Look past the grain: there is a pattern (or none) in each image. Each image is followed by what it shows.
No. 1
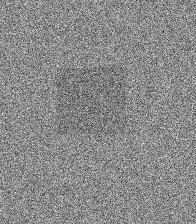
one block
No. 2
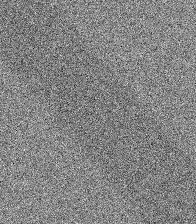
a diagonal band
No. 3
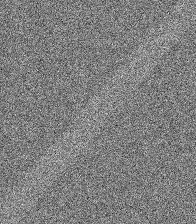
a diagonal band
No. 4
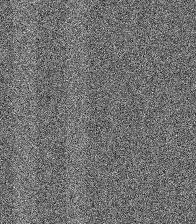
bands of columns
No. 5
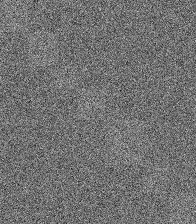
blocks along the diagonal
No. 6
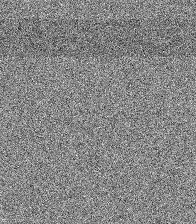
one band of rows
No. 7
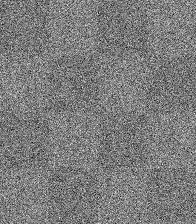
a checkerboard
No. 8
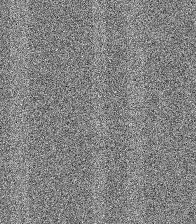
bands of columns
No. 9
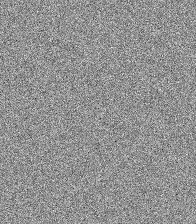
only noise
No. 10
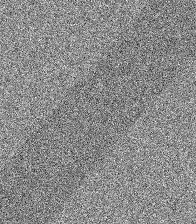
a diagonal band
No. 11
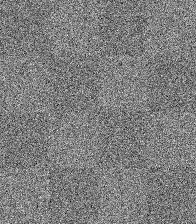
a checkerboard
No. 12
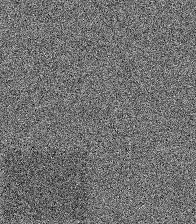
one block
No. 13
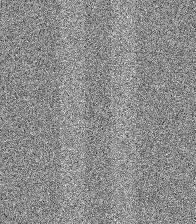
bands of columns
